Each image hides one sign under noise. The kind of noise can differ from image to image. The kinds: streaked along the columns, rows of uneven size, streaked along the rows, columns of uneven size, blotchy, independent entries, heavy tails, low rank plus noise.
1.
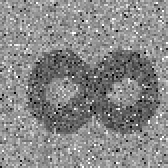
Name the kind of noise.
heavy tails
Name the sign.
infinity sign
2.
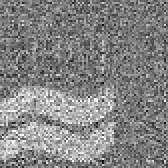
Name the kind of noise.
low rank plus noise
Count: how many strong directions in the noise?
two
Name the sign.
approximately sign
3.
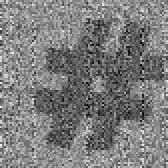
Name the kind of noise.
columns of uneven size
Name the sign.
hash sign
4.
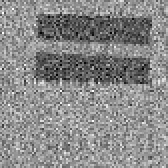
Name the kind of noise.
low rank plus noise
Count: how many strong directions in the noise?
one
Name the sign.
equals sign
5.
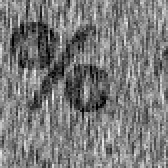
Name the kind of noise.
streaked along the columns
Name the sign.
percent sign
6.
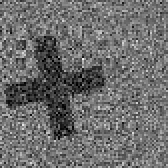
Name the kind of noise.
low rank plus noise
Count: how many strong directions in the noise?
one
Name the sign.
plus sign
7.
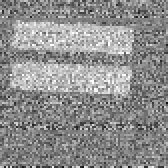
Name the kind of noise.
rows of uneven size
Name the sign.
equals sign
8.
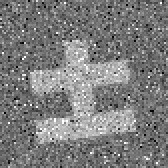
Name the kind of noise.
heavy tails
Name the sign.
plus-minus sign
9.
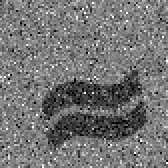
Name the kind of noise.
heavy tails
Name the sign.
approximately sign
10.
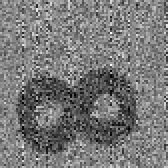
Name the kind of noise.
columns of uneven size
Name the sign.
infinity sign
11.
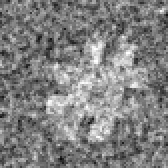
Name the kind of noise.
blotchy
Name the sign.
hash sign
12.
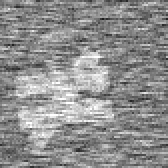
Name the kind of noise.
streaked along the rows
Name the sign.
not-equal sign
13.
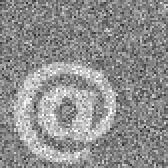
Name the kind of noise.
independent entries
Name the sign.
at sign
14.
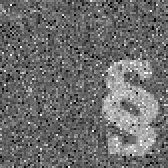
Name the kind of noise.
heavy tails
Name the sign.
section sign
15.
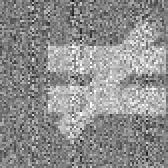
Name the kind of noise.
columns of uneven size
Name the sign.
not-equal sign
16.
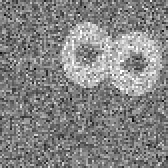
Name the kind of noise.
independent entries
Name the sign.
infinity sign
